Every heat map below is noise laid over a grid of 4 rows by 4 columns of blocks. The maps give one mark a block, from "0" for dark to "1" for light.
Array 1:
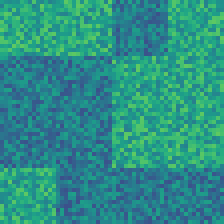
1 1 0 1
0 0 1 1
0 0 1 1
1 0 0 0
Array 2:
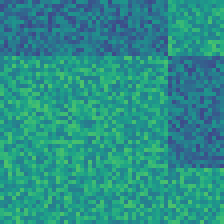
0 0 0 1
1 1 1 0
1 1 1 0
1 1 1 1
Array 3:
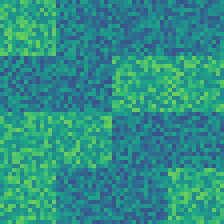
1 0 0 0
0 0 1 1
1 1 0 0
1 0 0 1
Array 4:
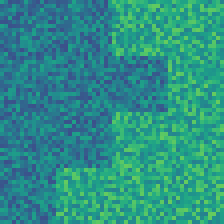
0 0 1 1
0 0 0 1
0 0 1 1
0 1 1 1
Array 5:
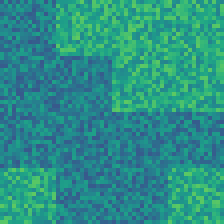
0 1 1 1
0 0 1 1
0 0 0 0
1 0 0 1
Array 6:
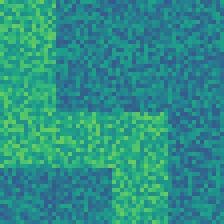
1 0 0 0
1 0 0 0
1 1 1 0
0 0 1 0
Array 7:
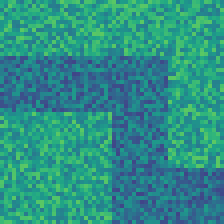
1 1 1 1
0 0 0 1
1 1 0 1
1 1 0 0
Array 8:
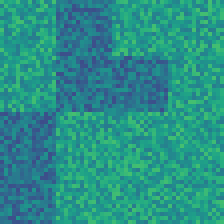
1 0 1 1
1 0 0 1
0 1 1 1
0 1 1 1
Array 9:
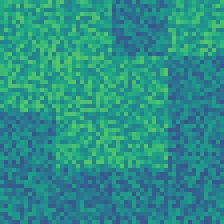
1 1 0 1
1 1 1 0
0 1 1 0
0 0 0 0
